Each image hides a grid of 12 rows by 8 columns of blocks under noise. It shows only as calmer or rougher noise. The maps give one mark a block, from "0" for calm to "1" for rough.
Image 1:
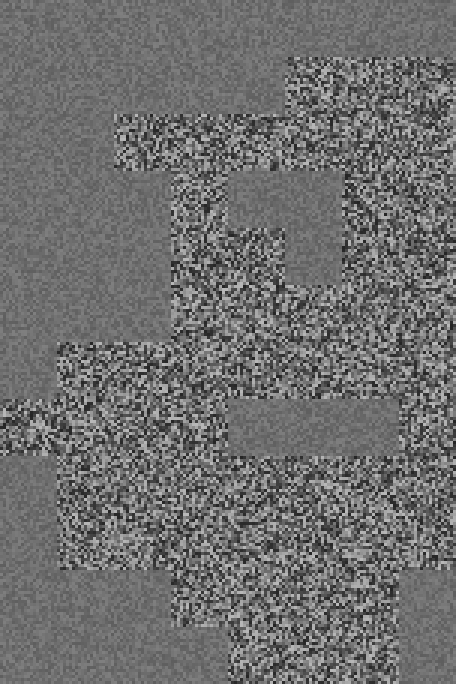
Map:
0 0 0 0 0 0 0 0
0 0 0 0 0 1 1 1
0 0 1 1 1 1 1 1
0 0 0 1 0 0 1 1
0 0 0 1 1 0 1 1
0 0 0 1 1 1 1 1
0 1 1 1 1 1 1 1
1 1 1 1 0 0 0 1
0 1 1 1 1 1 1 1
0 1 1 1 1 1 1 1
0 0 0 1 1 1 1 0
0 0 0 0 1 1 1 0
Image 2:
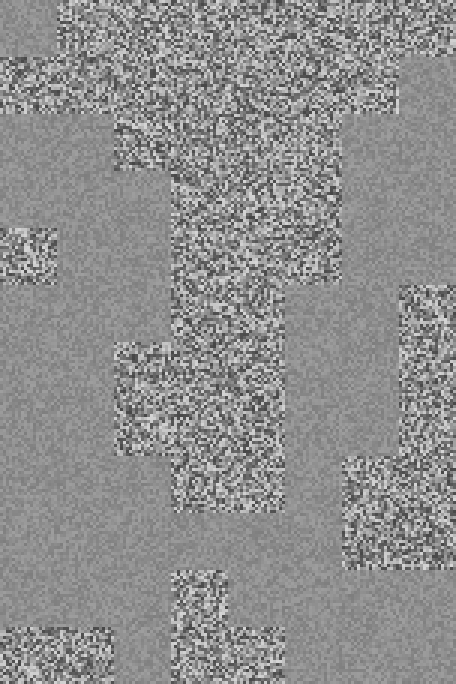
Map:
0 1 1 1 1 1 1 1
1 1 1 1 1 1 1 0
0 0 1 1 1 1 0 0
0 0 0 1 1 1 0 0
1 0 0 1 1 1 0 0
0 0 0 1 1 0 0 1
0 0 1 1 1 0 0 1
0 0 1 1 1 0 0 1
0 0 0 1 1 0 1 1
0 0 0 0 0 0 1 1
0 0 0 1 0 0 0 0
1 1 0 1 1 0 0 0
